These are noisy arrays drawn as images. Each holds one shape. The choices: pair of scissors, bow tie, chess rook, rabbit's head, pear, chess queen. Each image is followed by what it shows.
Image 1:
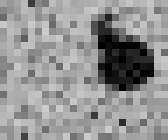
pear
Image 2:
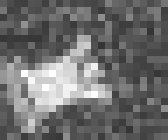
chess rook
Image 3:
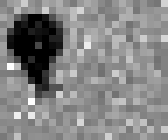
pear
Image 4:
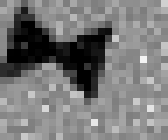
bow tie
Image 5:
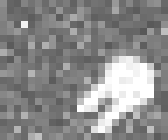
rabbit's head
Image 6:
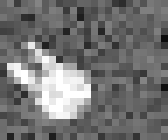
rabbit's head
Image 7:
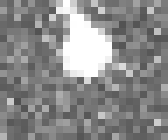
pear
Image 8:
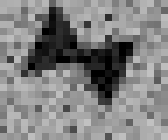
bow tie
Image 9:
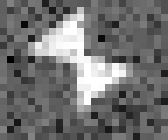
bow tie
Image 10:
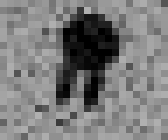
rabbit's head
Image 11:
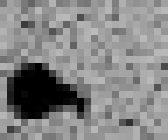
pear
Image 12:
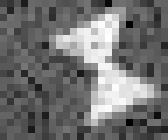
bow tie
